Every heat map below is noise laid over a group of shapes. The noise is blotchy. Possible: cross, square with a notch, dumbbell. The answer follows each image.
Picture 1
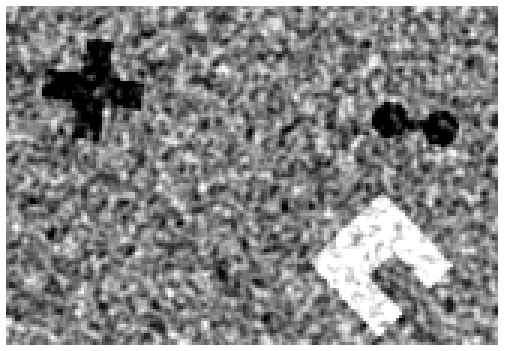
top left: dark cross; top right: dark dumbbell; bottom right: light square with a notch
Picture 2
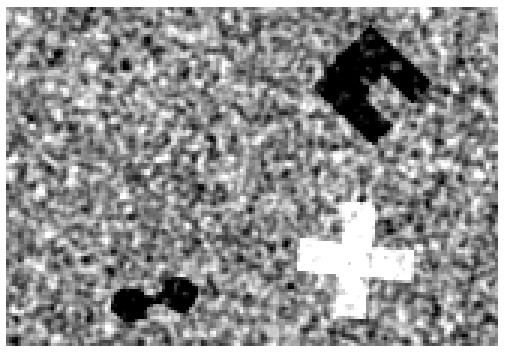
top right: dark square with a notch; bottom left: dark dumbbell; bottom right: light cross
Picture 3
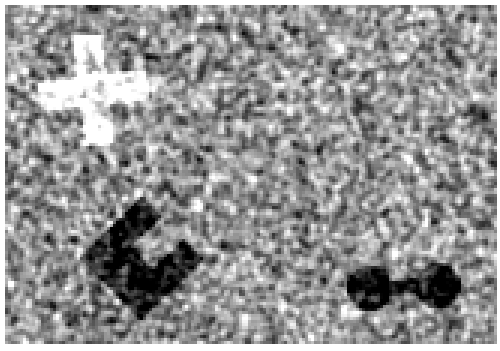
top left: light cross; bottom left: dark square with a notch; bottom right: dark dumbbell
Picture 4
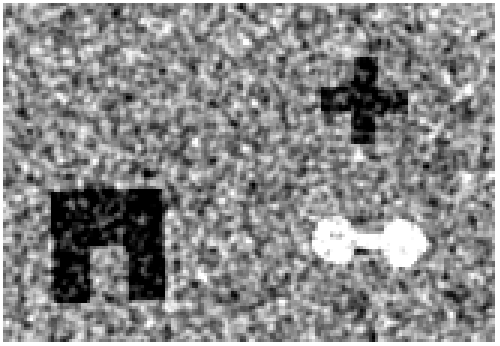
top right: dark cross; bottom left: dark square with a notch; bottom right: light dumbbell
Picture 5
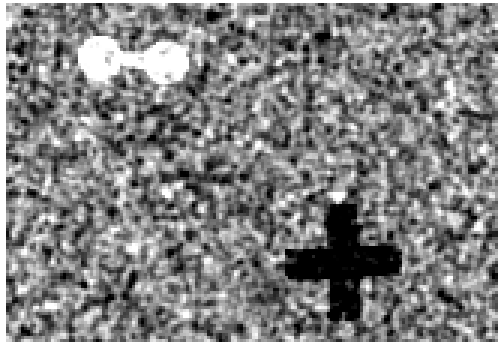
top left: light dumbbell; bottom right: dark cross
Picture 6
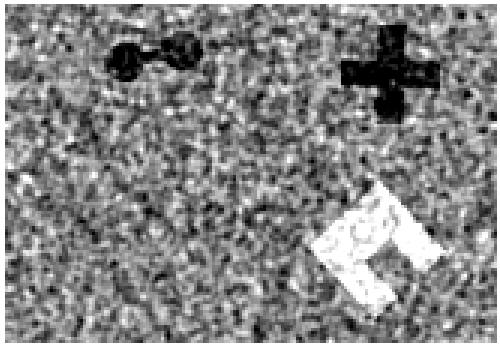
top left: dark dumbbell; top right: dark cross; bottom right: light square with a notch
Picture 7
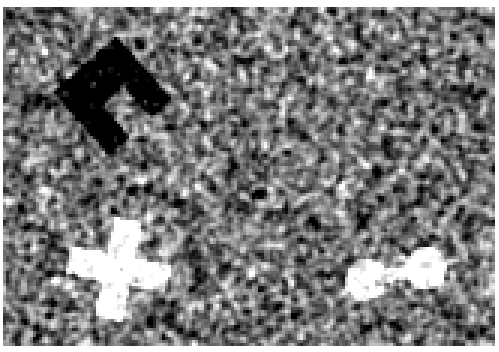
top left: dark square with a notch; bottom left: light cross; bottom right: light dumbbell
